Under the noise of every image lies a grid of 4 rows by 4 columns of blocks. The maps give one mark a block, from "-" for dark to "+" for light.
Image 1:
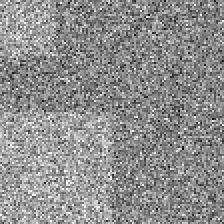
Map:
+ - - -
- - - -
+ + - -
+ + - -
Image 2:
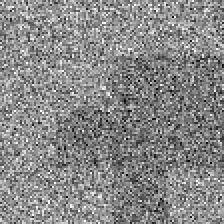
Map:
+ + + +
+ + - -
+ - - -
+ + - +
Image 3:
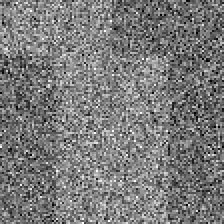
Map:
+ + - -
- + + -
- + + -
- + + -
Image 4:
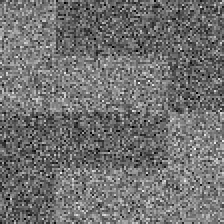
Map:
+ - - -
+ + + -
- - - +
- + + +
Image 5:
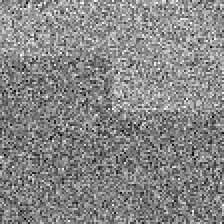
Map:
+ + + +
- - + +
- - - -
- - - -
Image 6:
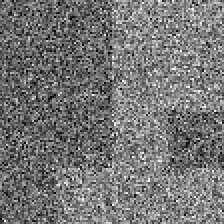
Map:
- - + +
- - + +
- - + -
- + + +
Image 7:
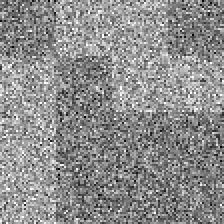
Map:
- + + -
+ - + +
+ - - -
+ - - -
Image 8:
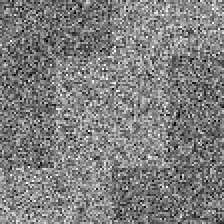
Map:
- - + +
- + + -
- + + -
+ + - -
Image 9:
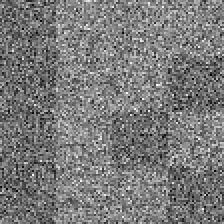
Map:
- + + +
- + + -
- + - +
- + + -
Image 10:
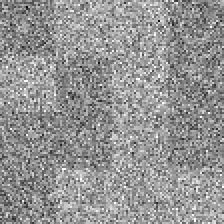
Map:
- + + -
+ - + -
- - + -
- + + +
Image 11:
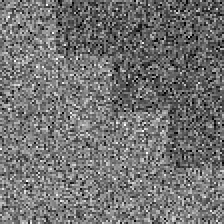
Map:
+ - - -
+ + - -
+ + + -
+ + + +
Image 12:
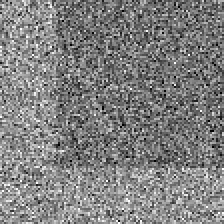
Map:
+ - - -
+ - - -
+ - - -
+ + + +
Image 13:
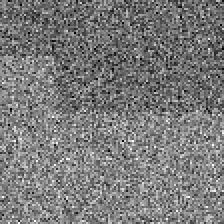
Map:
- - - -
+ - - -
+ + + +
+ + + +
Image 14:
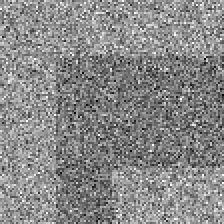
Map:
+ + + +
+ - - -
+ - - -
+ - + +
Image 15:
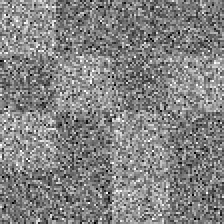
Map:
+ - - -
- + - +
+ - + -
- - + -
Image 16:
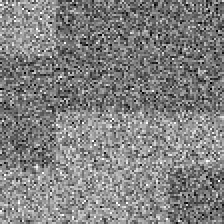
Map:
+ - - -
- - - -
- + + +
+ + + -
